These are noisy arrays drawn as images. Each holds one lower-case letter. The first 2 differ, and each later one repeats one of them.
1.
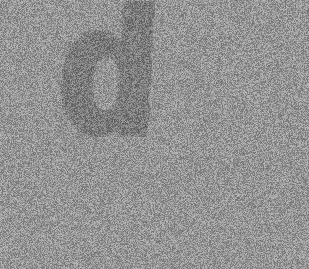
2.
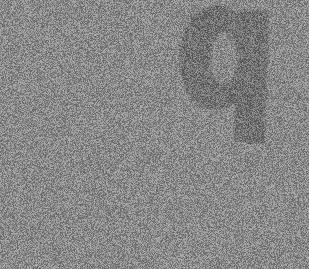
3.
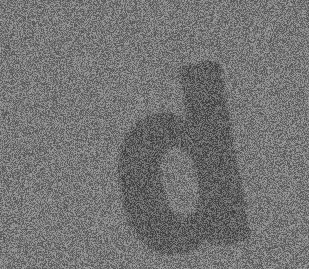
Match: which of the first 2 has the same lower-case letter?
1
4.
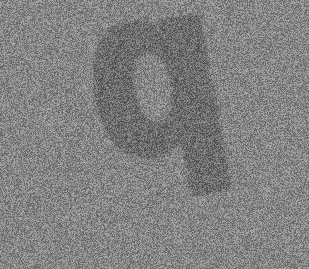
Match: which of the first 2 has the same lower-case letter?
2
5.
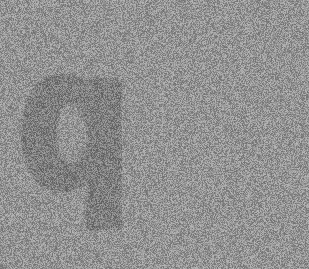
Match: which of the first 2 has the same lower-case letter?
2
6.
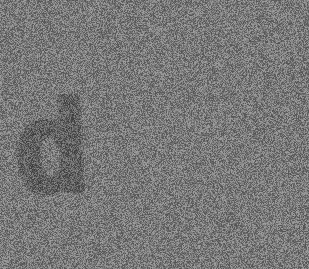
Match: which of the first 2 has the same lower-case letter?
1
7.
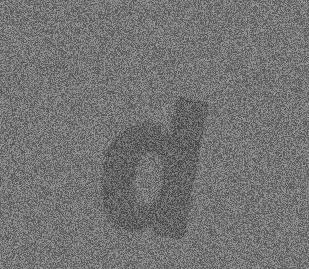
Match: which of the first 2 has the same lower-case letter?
1
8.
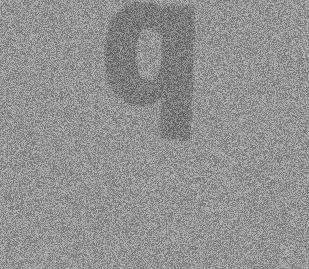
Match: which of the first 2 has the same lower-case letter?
2
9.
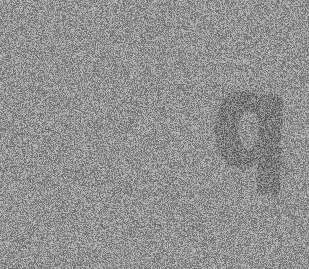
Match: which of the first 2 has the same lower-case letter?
2
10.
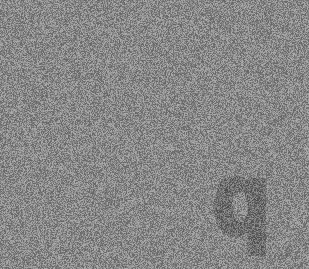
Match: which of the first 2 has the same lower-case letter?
2
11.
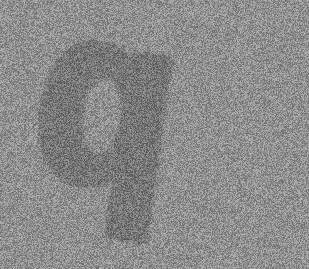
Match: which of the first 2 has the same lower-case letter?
2
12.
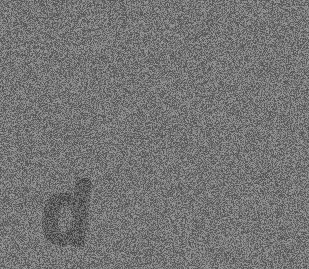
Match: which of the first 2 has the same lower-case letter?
1
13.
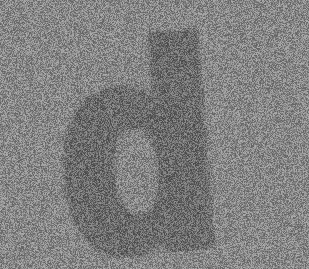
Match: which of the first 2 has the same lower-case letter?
1
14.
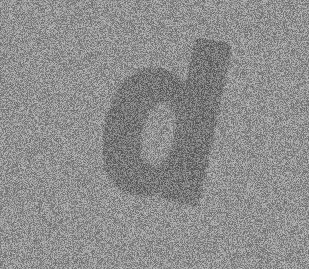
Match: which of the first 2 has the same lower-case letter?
1
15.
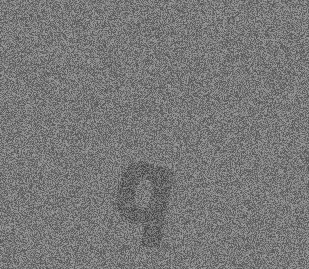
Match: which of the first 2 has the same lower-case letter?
2
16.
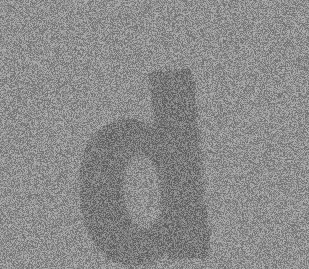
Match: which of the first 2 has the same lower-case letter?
1
